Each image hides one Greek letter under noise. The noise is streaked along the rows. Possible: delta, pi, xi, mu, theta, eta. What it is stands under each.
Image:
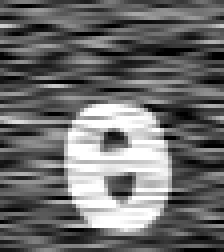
theta
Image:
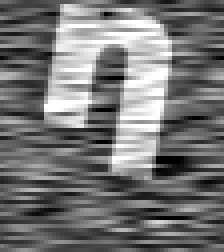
eta
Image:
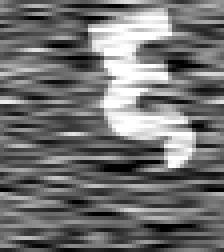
xi
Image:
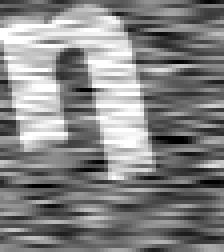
eta
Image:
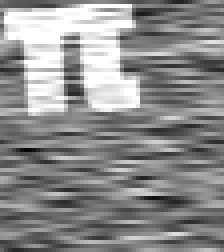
pi
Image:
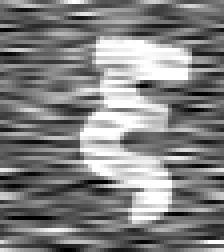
xi
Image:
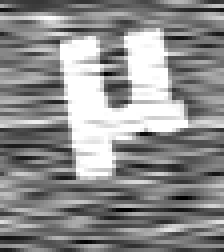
mu
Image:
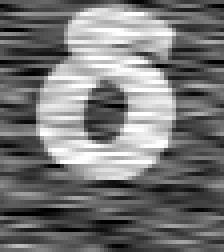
delta
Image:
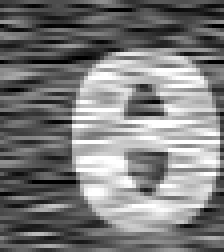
theta
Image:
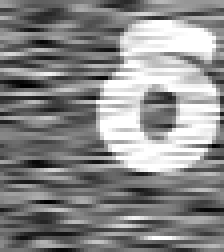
delta
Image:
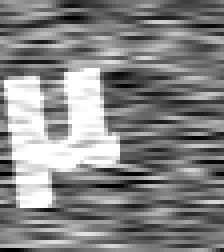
mu
